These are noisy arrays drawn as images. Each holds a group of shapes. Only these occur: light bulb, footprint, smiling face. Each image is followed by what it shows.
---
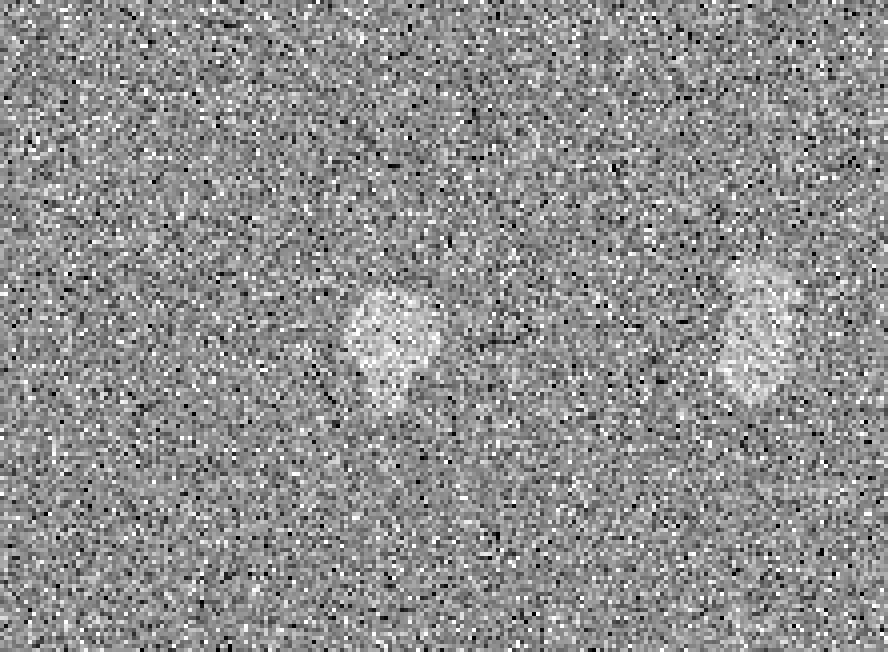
centre: light bulb; middle right: footprint
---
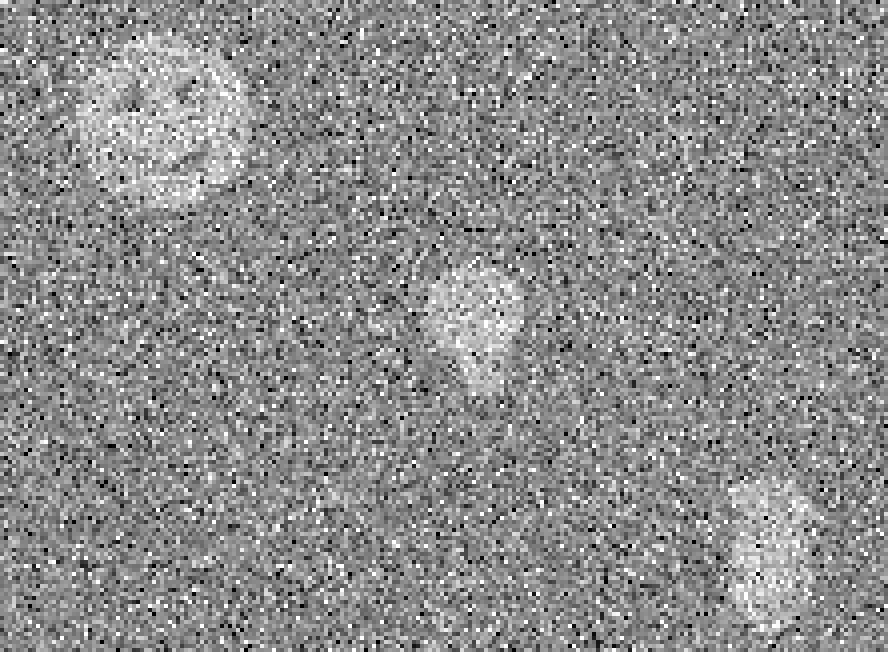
top left: smiling face; centre: light bulb; bottom right: footprint
